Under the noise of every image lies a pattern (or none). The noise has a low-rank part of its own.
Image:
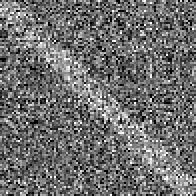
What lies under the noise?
a diagonal band
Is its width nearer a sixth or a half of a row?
a sixth
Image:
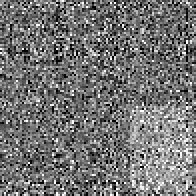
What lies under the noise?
one block
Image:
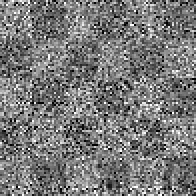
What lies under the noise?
a checkerboard
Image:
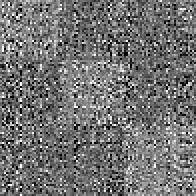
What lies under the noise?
blocks along the diagonal
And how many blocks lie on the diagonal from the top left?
3
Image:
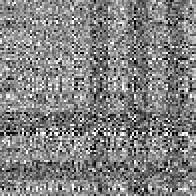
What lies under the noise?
bands of rows crossing bands of columns
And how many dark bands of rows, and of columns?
2 and 3
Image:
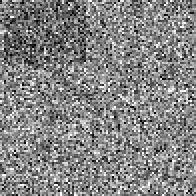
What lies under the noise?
one block
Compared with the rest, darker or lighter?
darker
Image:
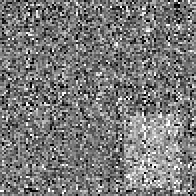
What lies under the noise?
one block
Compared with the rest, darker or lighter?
lighter
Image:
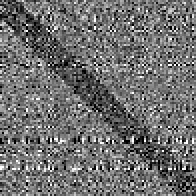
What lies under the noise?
a diagonal band
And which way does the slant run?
top left to bottom right
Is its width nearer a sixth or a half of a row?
a sixth
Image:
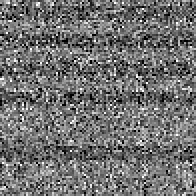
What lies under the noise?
bands of rows
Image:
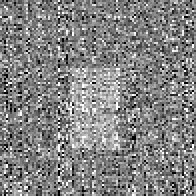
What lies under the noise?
one block
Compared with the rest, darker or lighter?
lighter
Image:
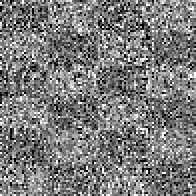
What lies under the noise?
a checkerboard
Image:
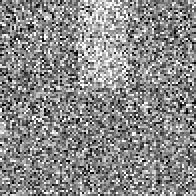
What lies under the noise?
one block
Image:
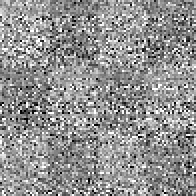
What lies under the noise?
a checkerboard
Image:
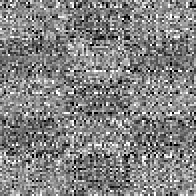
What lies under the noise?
a checkerboard
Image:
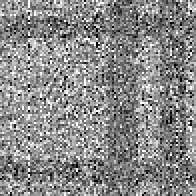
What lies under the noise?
bands of rows crossing bands of columns
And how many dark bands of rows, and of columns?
2 and 2
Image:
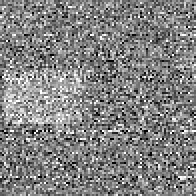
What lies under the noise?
one block
